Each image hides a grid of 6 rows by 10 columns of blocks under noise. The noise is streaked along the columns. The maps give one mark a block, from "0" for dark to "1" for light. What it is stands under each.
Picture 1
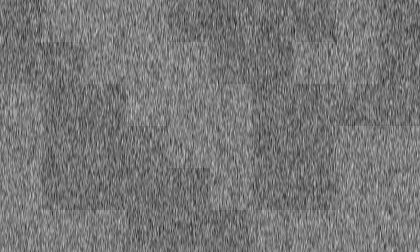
0111000010
0011100110
1001110000
1000110011
1000010011
1110001111
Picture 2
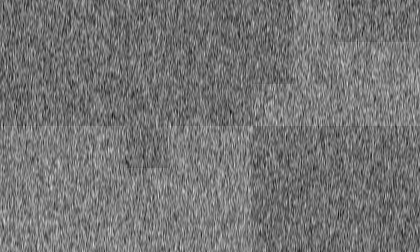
0000000100
0000000111
0000001111
1110110000
1111110000
1111110000
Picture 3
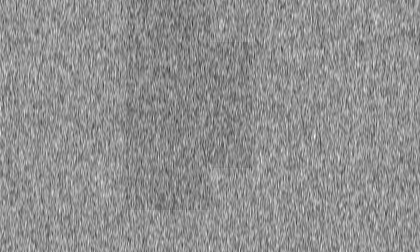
1110011111
1110001111
1110001111
1110001111
1110011111
1111111111
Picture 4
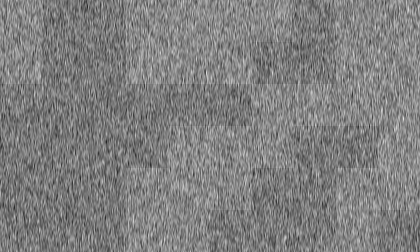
1001111011
1001110011
0000001111
0000111001
0001110011
0001100010
